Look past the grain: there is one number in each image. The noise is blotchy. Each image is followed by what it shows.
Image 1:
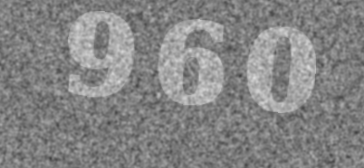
960
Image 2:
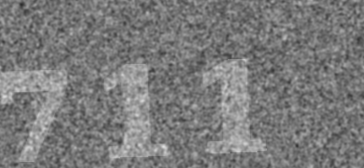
711
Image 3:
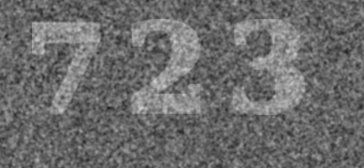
723
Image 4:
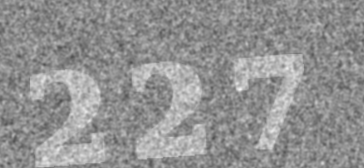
227
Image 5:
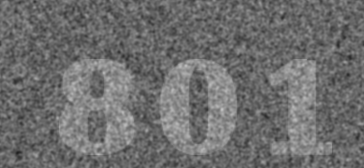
801
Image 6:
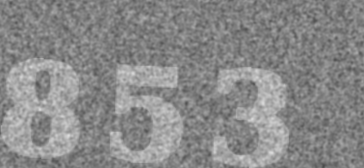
853
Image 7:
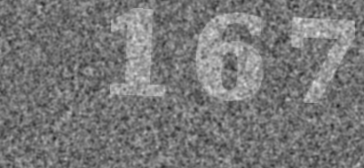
167
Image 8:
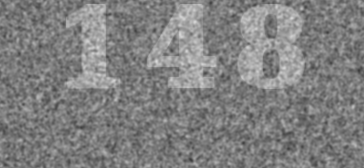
148
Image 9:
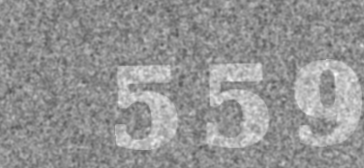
559
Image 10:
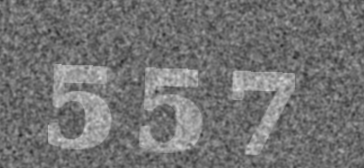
557
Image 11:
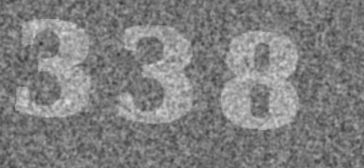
338
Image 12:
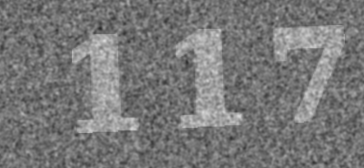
117
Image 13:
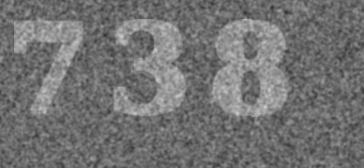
738
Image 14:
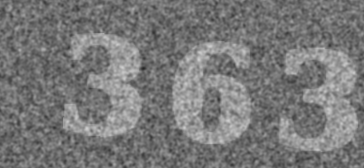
363
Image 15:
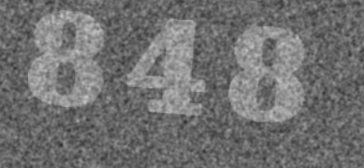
848
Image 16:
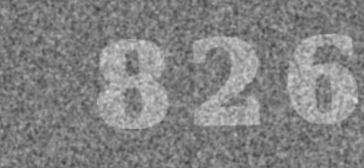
826
